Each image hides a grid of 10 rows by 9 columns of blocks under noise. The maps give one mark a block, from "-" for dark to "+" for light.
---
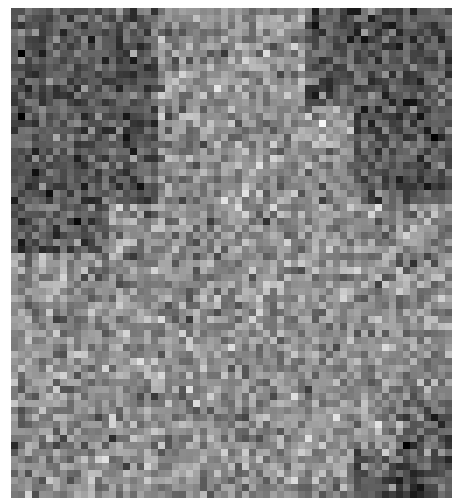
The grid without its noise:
- - - + + + - - -
- - - + + + - - -
- - - + + + + - -
- - - + + + + - -
- - + + + + + + +
+ + + + + + + + +
+ + + + + + + + +
+ + + + + + + + +
+ + + + + + + + -
+ + + + + + + - -
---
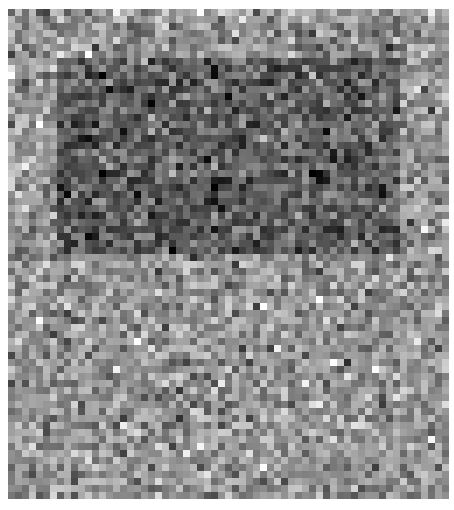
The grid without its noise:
+ + + + + + + + +
+ - - - - - - - +
+ - - - - - - - +
+ - - - - - - - +
+ - - - - - - - +
+ + + + + + + + +
+ + + + + + + + +
+ + + + + + + + +
+ + + + + + + + +
+ + + + + + + + +
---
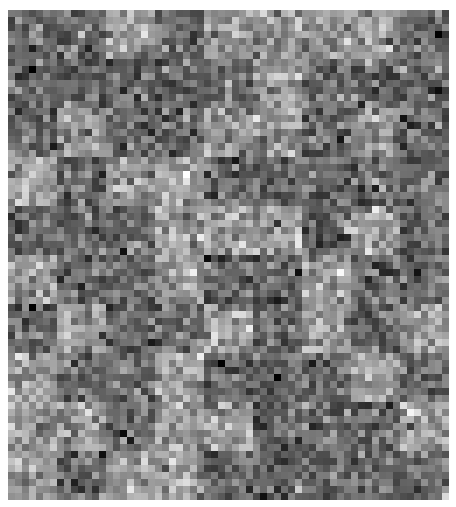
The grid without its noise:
- - + - + + + + -
- - - - - + - - -
- + - - + + - + -
+ - + + - - - - -
- - - + + + - + -
+ - - + - - + - -
- + - - + - + - +
+ - - + - - - + -
+ + - + + - - - +
+ - + + - - - - -
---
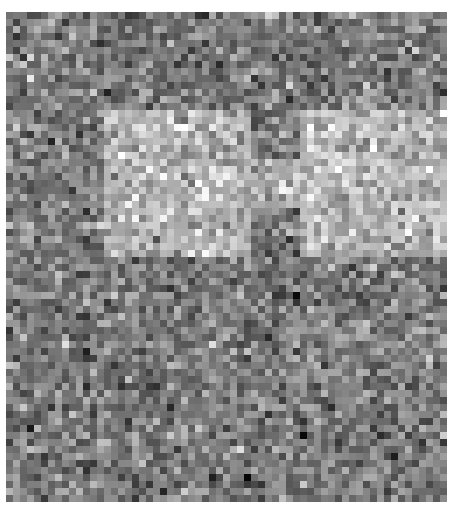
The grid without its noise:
- - - - - - - - -
- - - - - - - - -
- - + + + - + + +
- - + + + + + + +
- - + + + - + + +
- - - - - - - - -
- - - - - - - - -
- - - - - - - - -
- - - - - - - - -
- - - - - - - - -
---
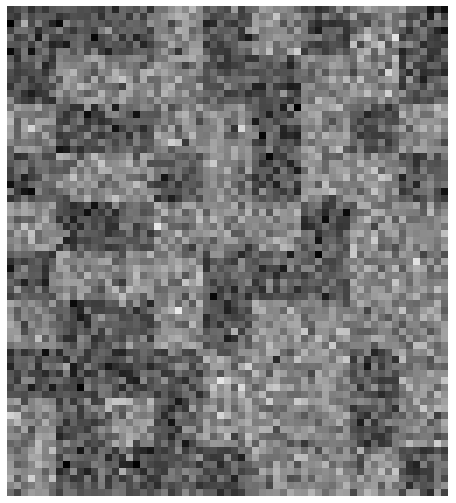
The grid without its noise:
- - - + - + - + -
- + + + - - + + -
+ - - + + - + - +
- + + - + - + + -
+ - - + + + - + +
- + + + - - - + +
+ - - + - + + + +
- - - - + + + - +
+ - + - + + + - +
+ - - - - + + + -
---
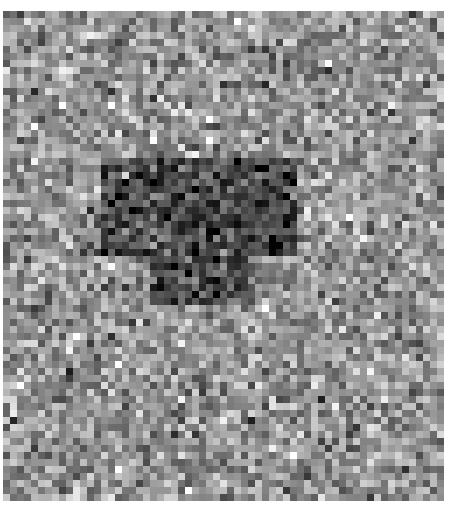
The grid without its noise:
+ + + + + + + + +
+ + + + + + + + +
+ + + + + + + + +
+ + - - - - + + +
+ + - - - - + + +
+ + + - - + + + +
+ + + + + + + + +
+ + + + + + + + +
+ + + + + + + + +
+ + + + + + + + +
